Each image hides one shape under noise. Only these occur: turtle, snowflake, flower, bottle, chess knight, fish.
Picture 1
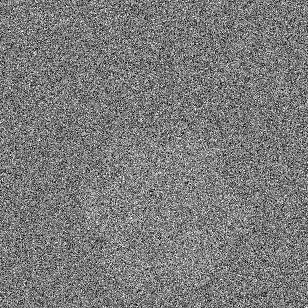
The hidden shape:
flower
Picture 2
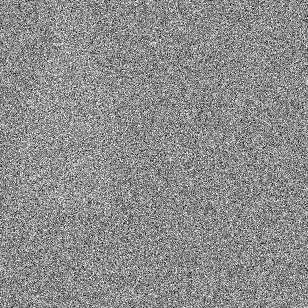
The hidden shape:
bottle
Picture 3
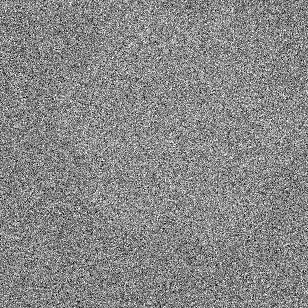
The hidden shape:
flower
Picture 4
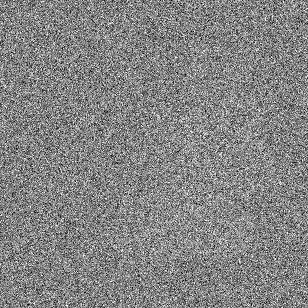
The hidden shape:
chess knight
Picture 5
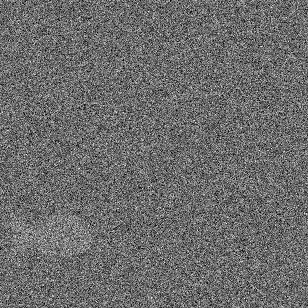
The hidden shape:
fish
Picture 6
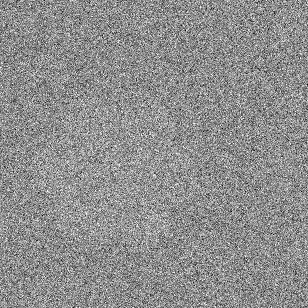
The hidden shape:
flower
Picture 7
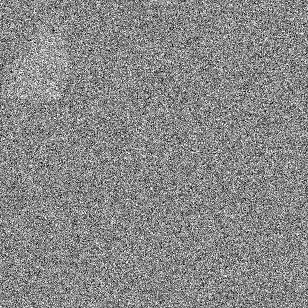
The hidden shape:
chess knight
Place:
top left
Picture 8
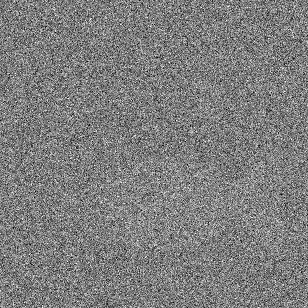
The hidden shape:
fish
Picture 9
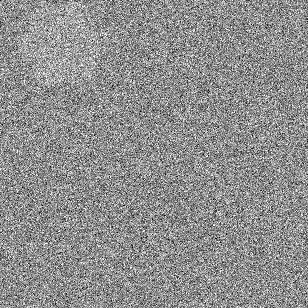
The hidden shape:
flower
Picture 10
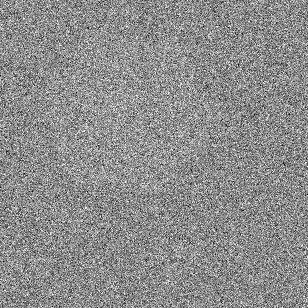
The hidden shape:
flower
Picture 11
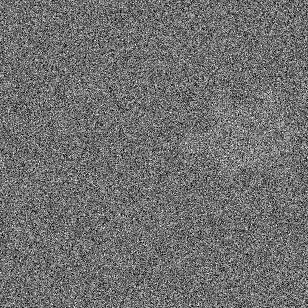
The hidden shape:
turtle
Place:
middle right
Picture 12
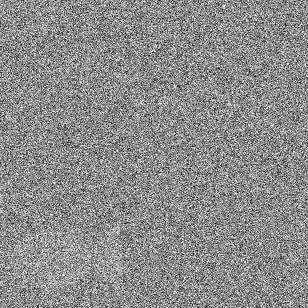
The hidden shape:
fish
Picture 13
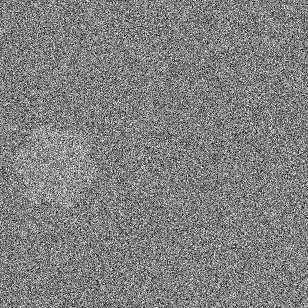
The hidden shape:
flower
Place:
middle left
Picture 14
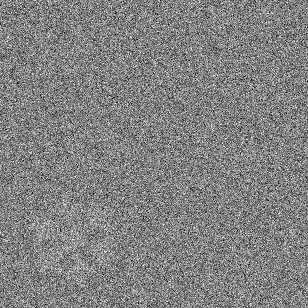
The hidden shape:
snowflake
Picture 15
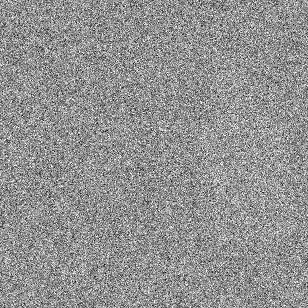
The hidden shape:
bottle
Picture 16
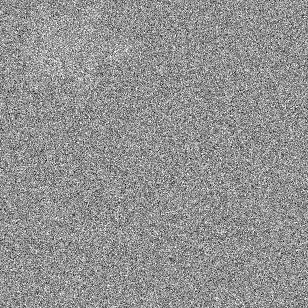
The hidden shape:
turtle
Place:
top left
